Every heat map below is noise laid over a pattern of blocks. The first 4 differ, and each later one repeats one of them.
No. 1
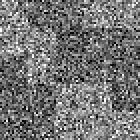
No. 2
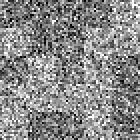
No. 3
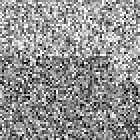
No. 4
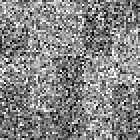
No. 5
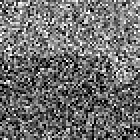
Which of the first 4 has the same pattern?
3
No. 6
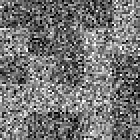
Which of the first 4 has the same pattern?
2
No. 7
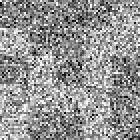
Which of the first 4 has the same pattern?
2
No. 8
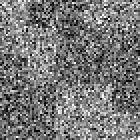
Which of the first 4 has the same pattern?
1
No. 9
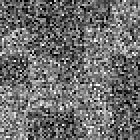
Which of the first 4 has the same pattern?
2
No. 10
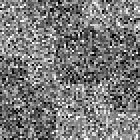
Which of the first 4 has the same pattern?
1
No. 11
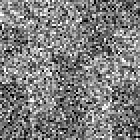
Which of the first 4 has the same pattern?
4
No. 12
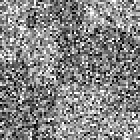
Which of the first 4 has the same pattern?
1
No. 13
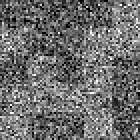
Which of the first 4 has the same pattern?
2
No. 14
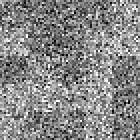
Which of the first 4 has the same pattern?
2
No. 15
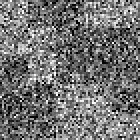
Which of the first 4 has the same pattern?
1
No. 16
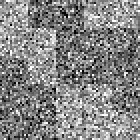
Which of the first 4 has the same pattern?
1
